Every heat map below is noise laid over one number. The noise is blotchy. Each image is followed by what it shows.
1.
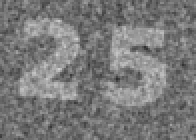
25
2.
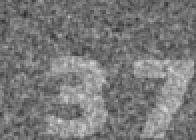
37
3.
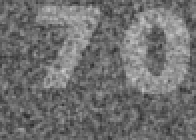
70
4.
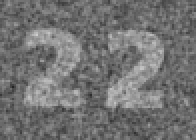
22
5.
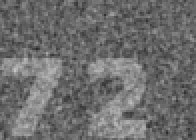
72
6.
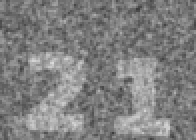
21
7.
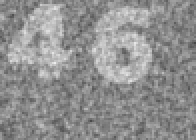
46
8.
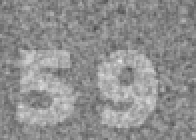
59
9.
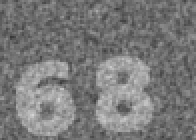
68
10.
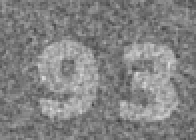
93
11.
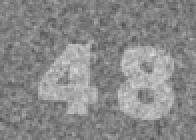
48
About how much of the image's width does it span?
two thirds
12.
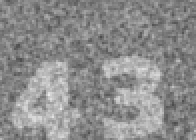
43
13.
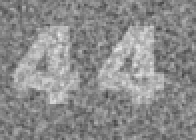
44
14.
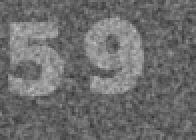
59
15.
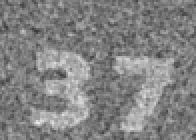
37
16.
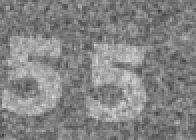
55
